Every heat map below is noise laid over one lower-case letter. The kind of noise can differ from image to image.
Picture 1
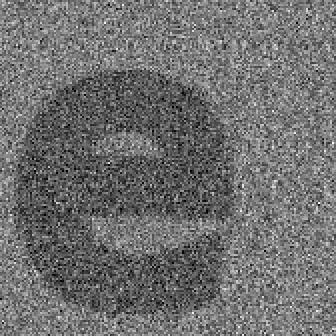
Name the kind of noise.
low rank plus noise
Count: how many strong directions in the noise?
five to eight
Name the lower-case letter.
e
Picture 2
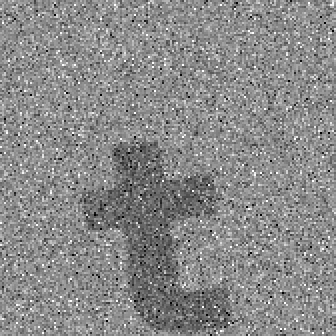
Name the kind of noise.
heavy tails
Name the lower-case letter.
t
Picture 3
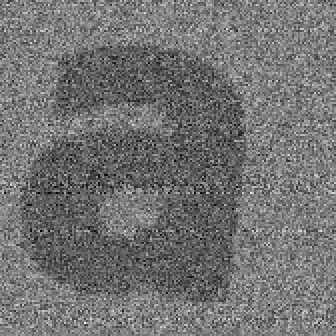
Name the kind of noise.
rows of uneven size
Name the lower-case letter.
a
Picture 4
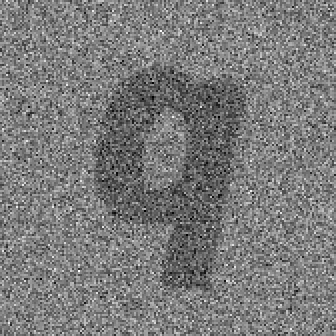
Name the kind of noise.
independent entries
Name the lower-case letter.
q
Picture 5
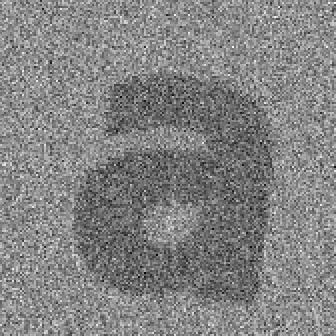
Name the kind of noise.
low rank plus noise
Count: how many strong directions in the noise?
five to eight
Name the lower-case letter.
a
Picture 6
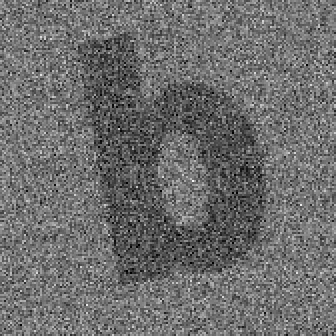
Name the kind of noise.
low rank plus noise
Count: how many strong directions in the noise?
two
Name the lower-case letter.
b
